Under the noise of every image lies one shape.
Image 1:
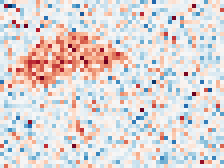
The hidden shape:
umbrella
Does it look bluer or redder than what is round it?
redder
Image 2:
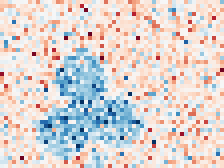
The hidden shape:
club
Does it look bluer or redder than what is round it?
bluer
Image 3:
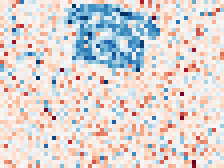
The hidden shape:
telephone
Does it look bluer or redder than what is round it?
bluer
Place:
top middle
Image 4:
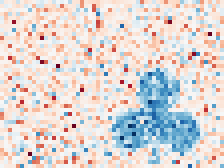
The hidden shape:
club
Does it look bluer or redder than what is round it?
bluer
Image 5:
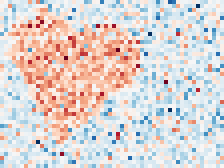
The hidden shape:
heart
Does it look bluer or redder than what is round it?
redder
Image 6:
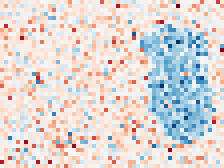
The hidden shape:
footprint
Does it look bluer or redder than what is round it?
bluer
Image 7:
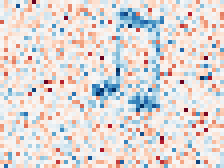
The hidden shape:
pair of musical notes
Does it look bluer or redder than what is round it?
bluer
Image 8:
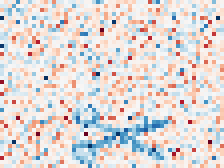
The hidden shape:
pair of scissors
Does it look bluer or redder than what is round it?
bluer
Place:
bottom middle
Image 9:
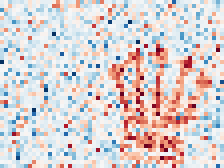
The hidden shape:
chess queen
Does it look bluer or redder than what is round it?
redder
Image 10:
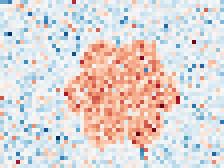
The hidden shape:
flower
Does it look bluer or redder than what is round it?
redder
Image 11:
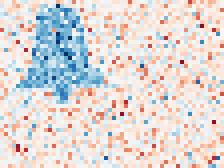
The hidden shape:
bell
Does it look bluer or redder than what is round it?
bluer
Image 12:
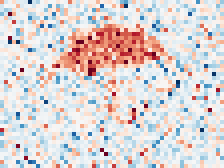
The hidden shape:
umbrella
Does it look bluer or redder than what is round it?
redder
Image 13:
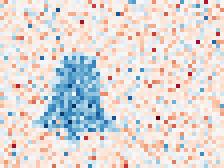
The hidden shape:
bell
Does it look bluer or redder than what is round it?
bluer
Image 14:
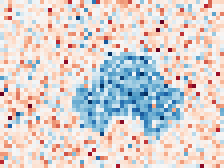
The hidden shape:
car
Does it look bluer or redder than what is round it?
bluer
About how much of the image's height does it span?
half
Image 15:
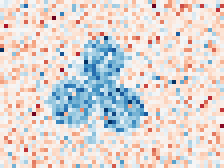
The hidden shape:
club
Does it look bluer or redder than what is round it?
bluer
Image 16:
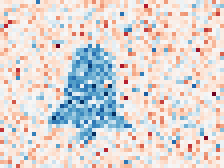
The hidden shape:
bell
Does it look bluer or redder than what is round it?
bluer
